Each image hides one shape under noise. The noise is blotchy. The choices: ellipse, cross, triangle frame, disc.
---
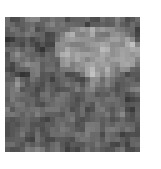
ellipse
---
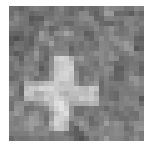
cross
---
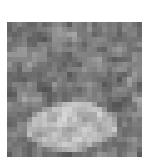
ellipse
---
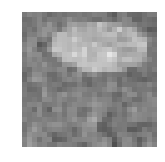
ellipse
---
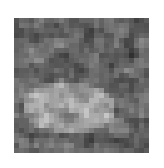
ellipse
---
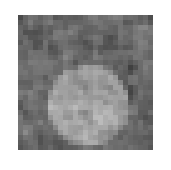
disc
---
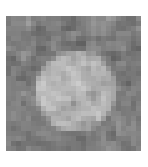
disc
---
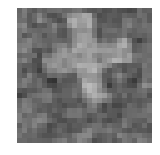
cross
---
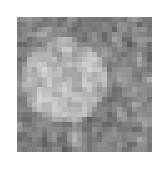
disc
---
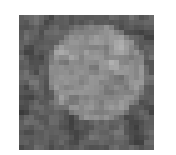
disc
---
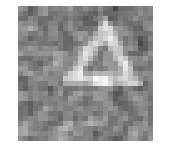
triangle frame
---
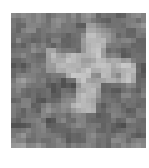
cross
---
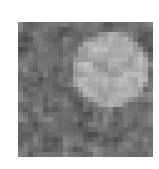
disc
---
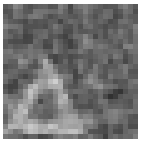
triangle frame
